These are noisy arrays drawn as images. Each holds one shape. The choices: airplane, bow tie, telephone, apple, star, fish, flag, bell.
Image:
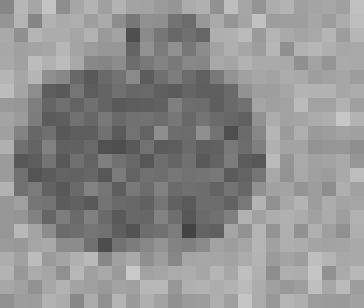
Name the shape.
apple
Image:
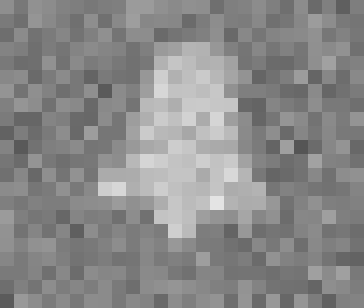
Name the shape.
bell
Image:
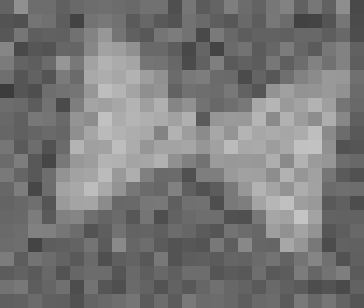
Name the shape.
bow tie
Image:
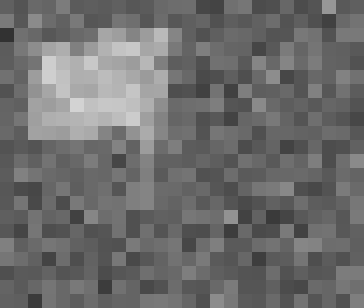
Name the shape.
flag
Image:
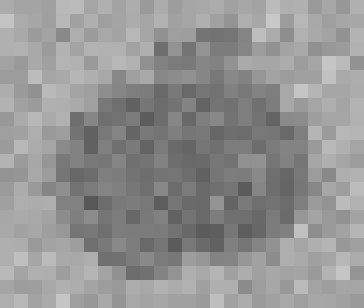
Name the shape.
apple
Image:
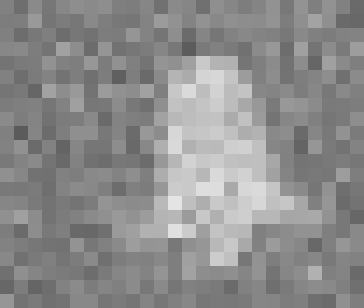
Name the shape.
bell
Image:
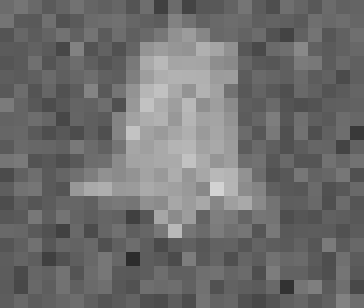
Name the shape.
bell
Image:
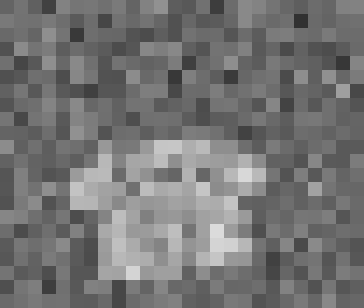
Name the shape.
telephone
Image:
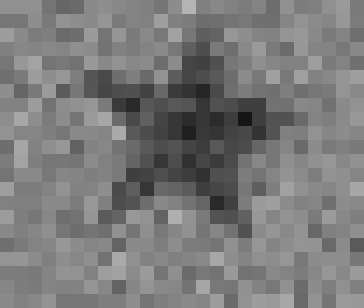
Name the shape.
star
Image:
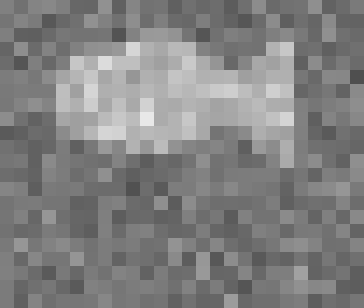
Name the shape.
fish
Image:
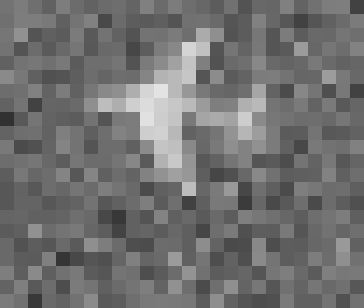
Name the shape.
airplane
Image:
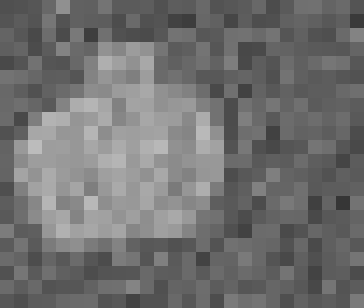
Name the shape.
apple
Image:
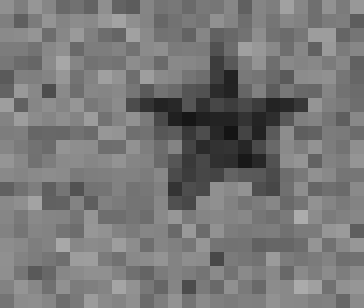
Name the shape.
star
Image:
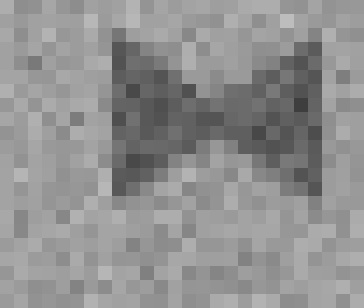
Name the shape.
bow tie
